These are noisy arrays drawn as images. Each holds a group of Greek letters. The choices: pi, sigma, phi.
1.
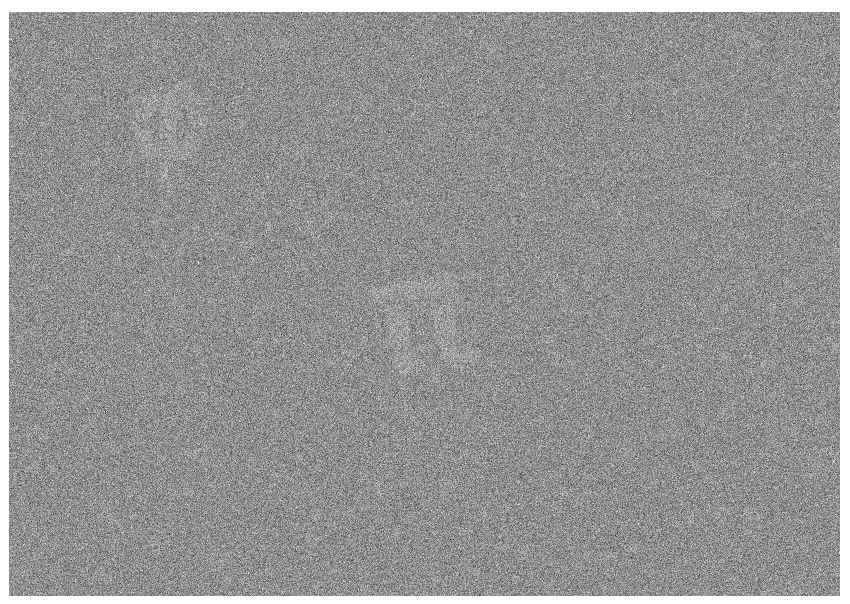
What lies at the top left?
phi
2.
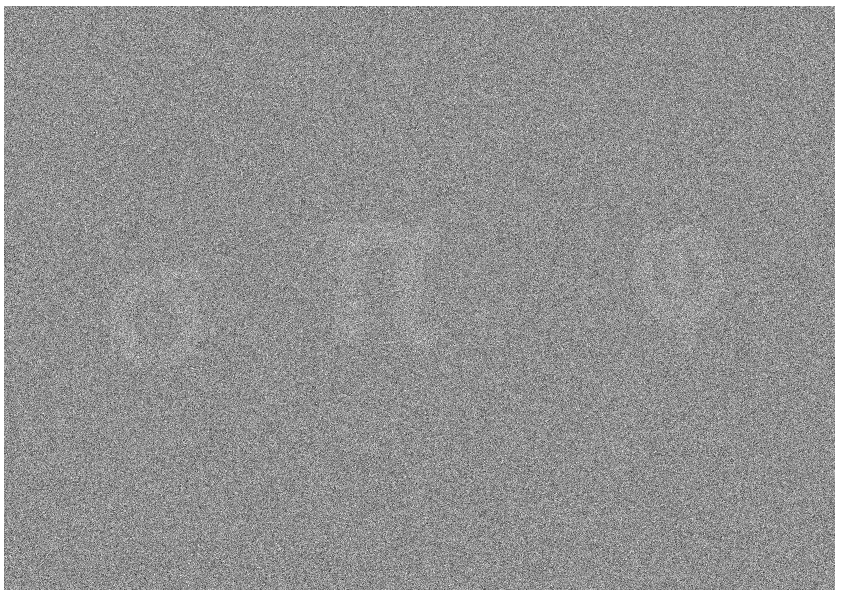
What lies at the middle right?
phi
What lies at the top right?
nothing
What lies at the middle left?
sigma
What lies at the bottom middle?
nothing
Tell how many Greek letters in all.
3
